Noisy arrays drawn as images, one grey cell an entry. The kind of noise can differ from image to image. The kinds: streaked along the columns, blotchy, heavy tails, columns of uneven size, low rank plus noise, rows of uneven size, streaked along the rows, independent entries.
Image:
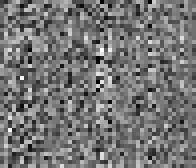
columns of uneven size
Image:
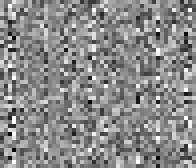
columns of uneven size
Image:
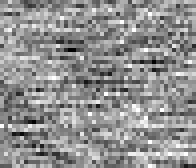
streaked along the rows
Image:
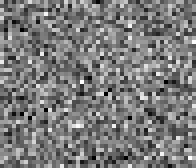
independent entries
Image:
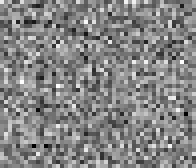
low rank plus noise
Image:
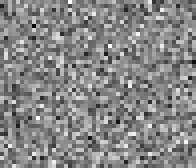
independent entries
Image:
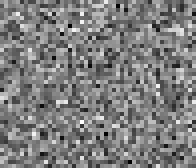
low rank plus noise
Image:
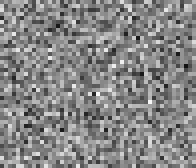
independent entries
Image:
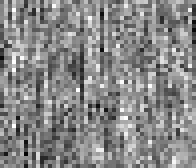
streaked along the columns
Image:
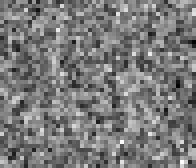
blotchy
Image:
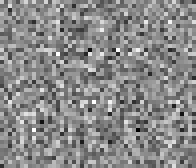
low rank plus noise
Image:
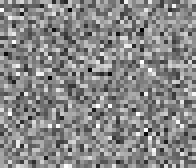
independent entries
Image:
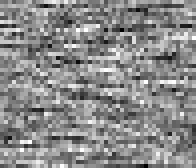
streaked along the rows
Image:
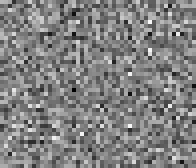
low rank plus noise
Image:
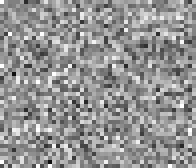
low rank plus noise
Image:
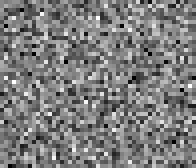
independent entries
